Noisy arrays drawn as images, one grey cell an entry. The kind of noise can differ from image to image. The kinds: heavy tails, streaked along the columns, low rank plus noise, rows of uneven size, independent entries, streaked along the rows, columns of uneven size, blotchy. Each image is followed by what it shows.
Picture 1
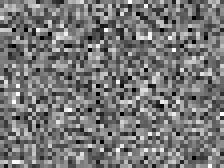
low rank plus noise
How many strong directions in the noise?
five to eight
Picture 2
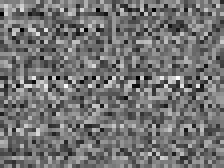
rows of uneven size
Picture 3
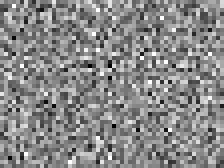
low rank plus noise
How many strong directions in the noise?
three or four
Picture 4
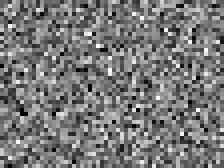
independent entries
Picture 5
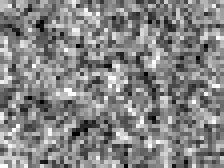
blotchy
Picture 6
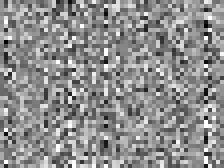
columns of uneven size
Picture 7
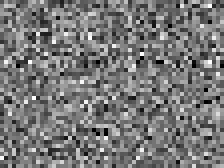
low rank plus noise
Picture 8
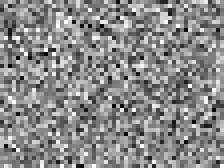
independent entries
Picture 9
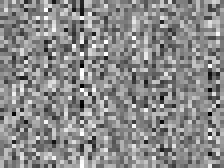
columns of uneven size
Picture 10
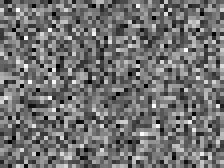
independent entries
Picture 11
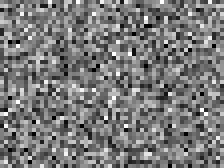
independent entries
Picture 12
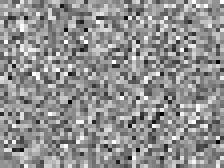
low rank plus noise
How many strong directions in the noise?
five to eight
